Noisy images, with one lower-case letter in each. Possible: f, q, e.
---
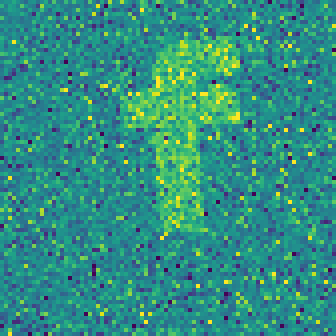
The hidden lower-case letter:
f
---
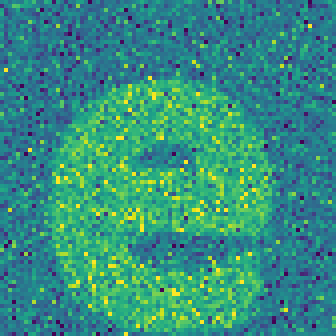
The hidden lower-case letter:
e
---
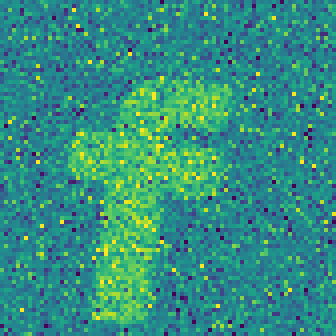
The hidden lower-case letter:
f
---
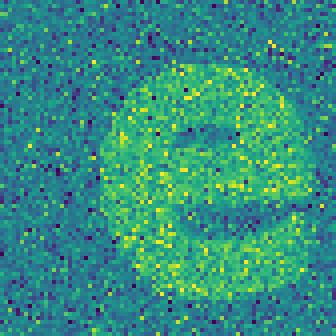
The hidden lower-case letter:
e
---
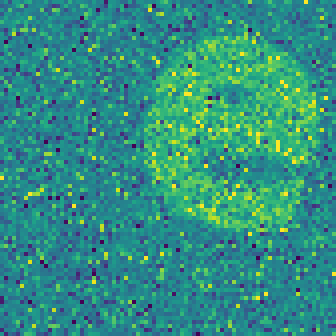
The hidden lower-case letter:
e
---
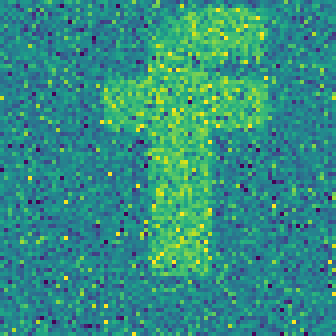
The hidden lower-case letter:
f
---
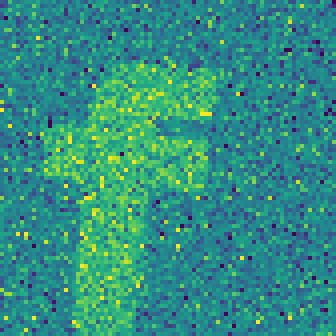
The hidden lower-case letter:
f
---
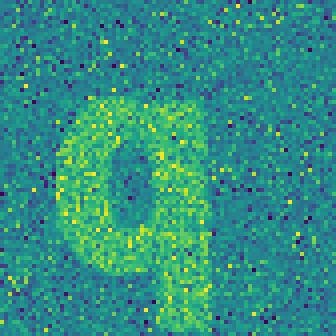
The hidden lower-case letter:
q
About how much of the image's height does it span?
two thirds
